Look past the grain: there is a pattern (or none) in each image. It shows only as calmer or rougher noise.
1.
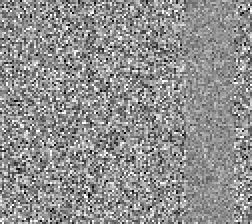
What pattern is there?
one band of columns
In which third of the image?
right
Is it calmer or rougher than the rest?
calmer
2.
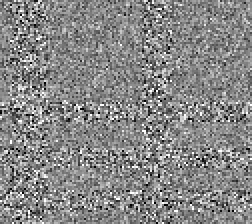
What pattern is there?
bands of rows crossing bands of columns
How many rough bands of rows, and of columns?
3 and 2
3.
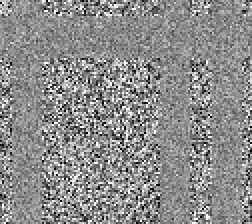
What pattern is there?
bands of rows crossing bands of columns
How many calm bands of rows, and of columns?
1 and 3
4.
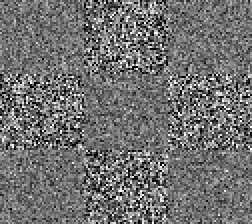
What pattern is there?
a checkerboard
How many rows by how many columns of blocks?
3 by 3
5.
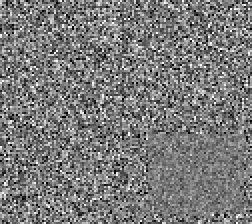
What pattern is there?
one block
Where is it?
bottom right
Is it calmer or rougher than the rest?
calmer
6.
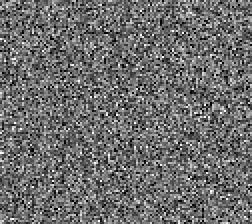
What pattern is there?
only noise
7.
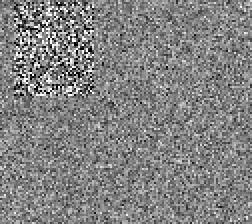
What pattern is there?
one block
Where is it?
top left
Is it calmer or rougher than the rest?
rougher
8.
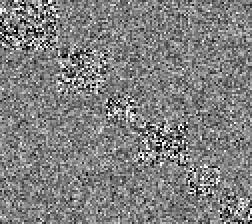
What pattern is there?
blocks along the diagonal
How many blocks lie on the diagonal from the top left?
6
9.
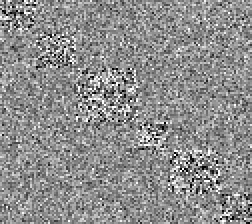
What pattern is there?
blocks along the diagonal
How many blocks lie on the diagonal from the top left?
6
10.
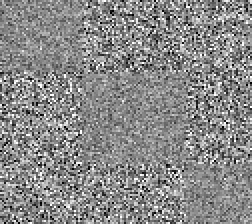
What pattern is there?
blocks along the diagonal
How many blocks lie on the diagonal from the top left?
3
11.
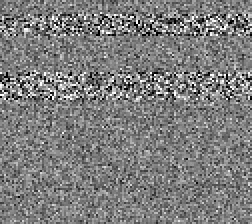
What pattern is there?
bands of rows
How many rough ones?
2
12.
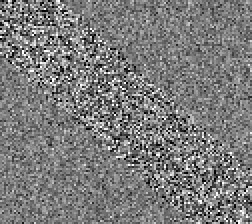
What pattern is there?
a diagonal band
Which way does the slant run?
top left to bottom right
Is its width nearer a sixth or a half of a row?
a half
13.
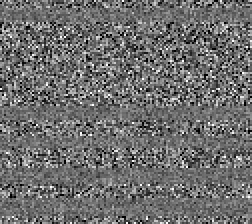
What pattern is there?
bands of rows
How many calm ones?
5
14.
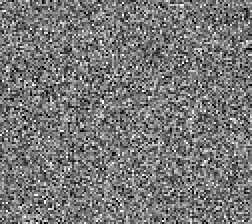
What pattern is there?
only noise
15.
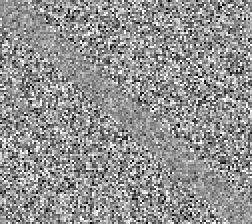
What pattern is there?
a diagonal band
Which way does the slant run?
top left to bottom right
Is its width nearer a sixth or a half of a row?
a sixth
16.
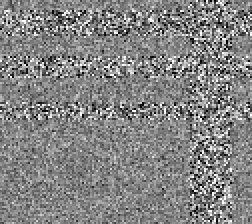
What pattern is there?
bands of rows crossing bands of columns
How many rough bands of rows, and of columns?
3 and 1
